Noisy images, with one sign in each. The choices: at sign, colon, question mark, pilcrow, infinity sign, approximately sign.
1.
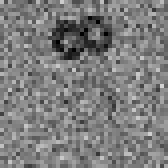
infinity sign
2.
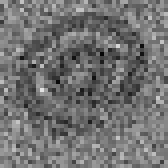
at sign
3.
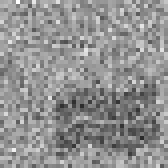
approximately sign
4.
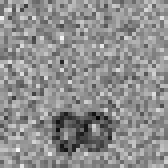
infinity sign
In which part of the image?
bottom middle
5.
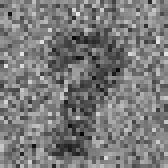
question mark
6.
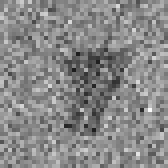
pilcrow
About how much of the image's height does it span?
half
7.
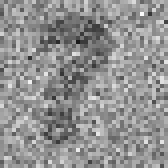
question mark
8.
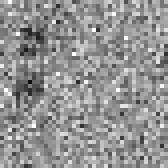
colon
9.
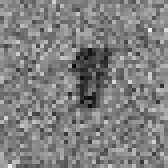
pilcrow
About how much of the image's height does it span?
a third
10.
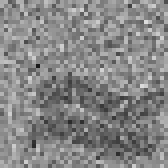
approximately sign
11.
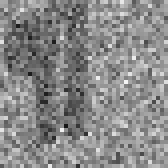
pilcrow
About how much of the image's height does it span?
nearly all
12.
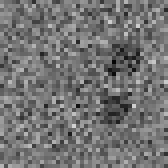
colon
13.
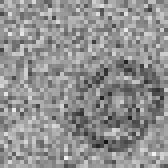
at sign
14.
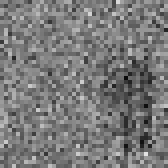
pilcrow
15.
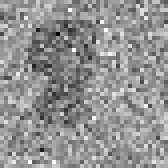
pilcrow
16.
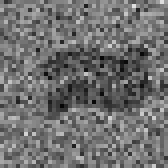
approximately sign
